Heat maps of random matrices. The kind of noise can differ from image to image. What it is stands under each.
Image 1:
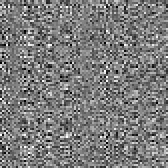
low rank plus noise
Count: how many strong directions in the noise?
three or four
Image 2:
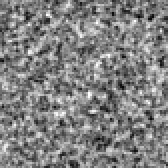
blotchy
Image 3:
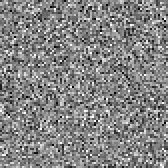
independent entries
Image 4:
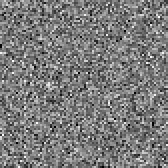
independent entries
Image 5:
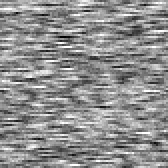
streaked along the rows
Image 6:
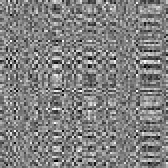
low rank plus noise
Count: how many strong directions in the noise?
one
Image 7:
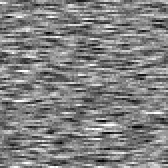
streaked along the rows
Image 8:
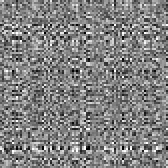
low rank plus noise
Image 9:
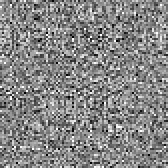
low rank plus noise
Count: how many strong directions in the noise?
five to eight
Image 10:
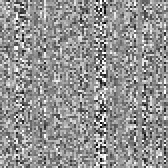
columns of uneven size
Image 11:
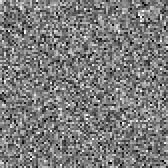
independent entries
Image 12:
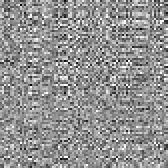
low rank plus noise
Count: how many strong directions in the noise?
two
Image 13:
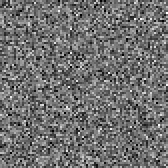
independent entries
